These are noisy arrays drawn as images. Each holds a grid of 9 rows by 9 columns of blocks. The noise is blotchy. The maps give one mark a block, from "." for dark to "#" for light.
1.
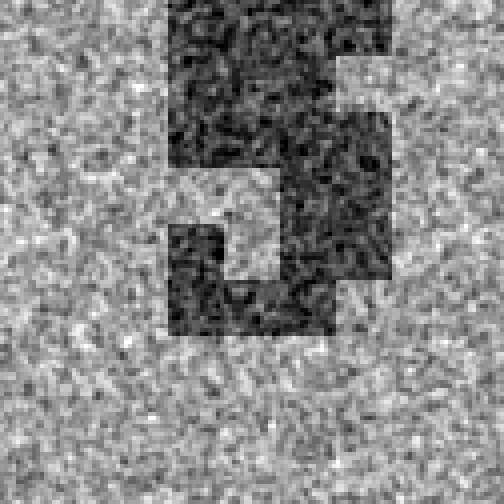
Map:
# # # . . . . # #
# # # . . . # # #
# # # . . . . # #
# # # # # . . # #
# # # . # . . # #
# # # . . . # # #
# # # # # # # # #
# # # # # # # # #
# # # # # # # # #
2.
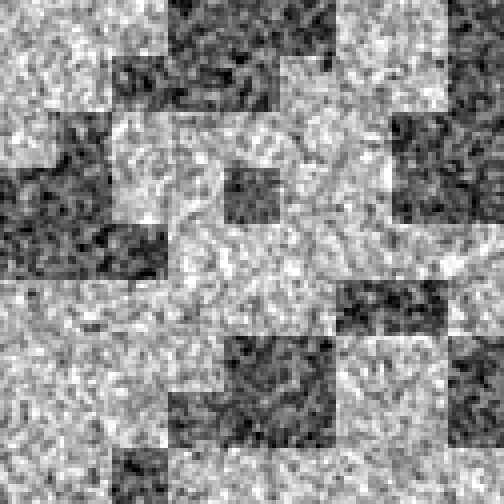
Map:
# # # . . . # # .
# # . . . # # # .
# . # # # # # . .
. . # # . # # . .
. . . # # # # # #
# # # # # # . . #
# # # # . . # # .
# # # . . . # # .
# # . # # # # # #
